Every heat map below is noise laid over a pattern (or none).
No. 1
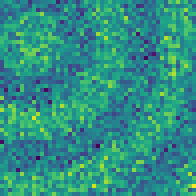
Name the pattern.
rings round one point
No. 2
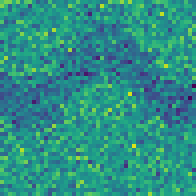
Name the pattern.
a wavy band
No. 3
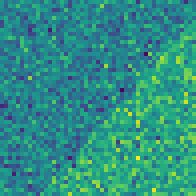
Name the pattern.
a sharp edge
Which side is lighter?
bottom right
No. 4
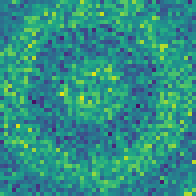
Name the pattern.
rings round one point
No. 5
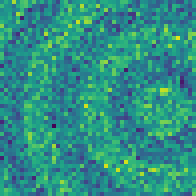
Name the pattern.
rings round one point
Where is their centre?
middle right
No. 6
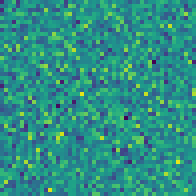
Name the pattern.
only noise
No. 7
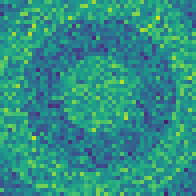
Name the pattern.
rings round one point
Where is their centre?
centre
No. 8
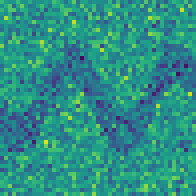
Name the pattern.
a wavy band
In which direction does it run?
left to right
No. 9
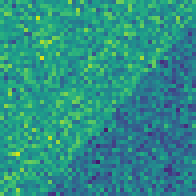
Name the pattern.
a sharp edge
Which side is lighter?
top left
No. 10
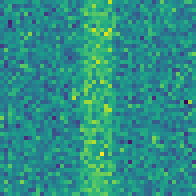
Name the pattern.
one vertical stripe
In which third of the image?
middle
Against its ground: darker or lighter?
lighter
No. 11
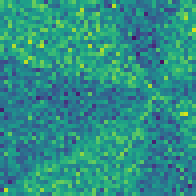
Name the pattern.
spokes from one point
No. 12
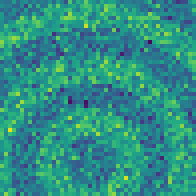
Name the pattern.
rings round one point
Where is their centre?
bottom middle
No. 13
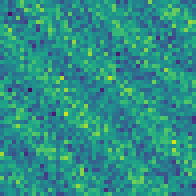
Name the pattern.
diagonal stripes
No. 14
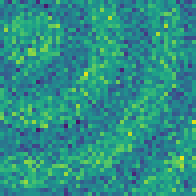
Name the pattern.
rings round one point
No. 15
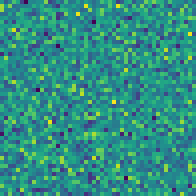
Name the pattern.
only noise
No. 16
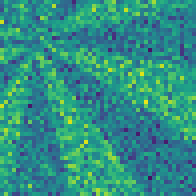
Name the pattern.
spokes from one point
